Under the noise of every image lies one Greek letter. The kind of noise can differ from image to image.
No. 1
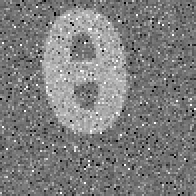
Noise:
heavy tails
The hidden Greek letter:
theta
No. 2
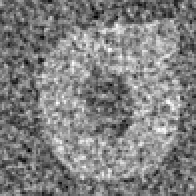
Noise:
blotchy
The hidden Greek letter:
sigma
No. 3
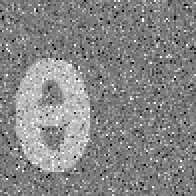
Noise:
heavy tails
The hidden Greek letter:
theta
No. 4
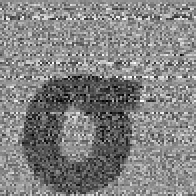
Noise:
rows of uneven size
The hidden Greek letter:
sigma
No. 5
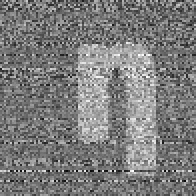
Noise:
rows of uneven size
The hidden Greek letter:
eta
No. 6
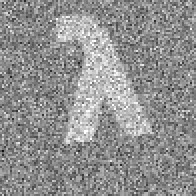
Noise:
independent entries
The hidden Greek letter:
lambda
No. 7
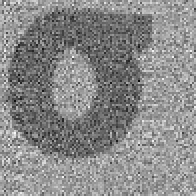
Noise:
low rank plus noise
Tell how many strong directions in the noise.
five to eight
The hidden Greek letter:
sigma
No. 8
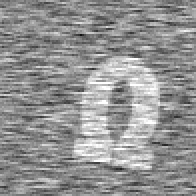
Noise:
streaked along the rows
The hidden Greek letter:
omega
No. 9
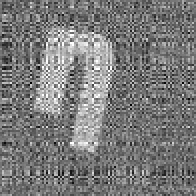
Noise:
low rank plus noise
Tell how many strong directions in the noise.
one
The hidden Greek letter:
eta
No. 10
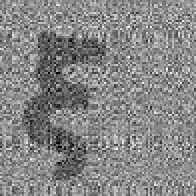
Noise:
low rank plus noise
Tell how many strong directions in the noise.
two
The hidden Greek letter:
xi
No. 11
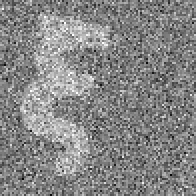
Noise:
independent entries
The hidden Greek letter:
xi
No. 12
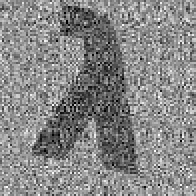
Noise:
low rank plus noise
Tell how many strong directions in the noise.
three or four
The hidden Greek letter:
lambda
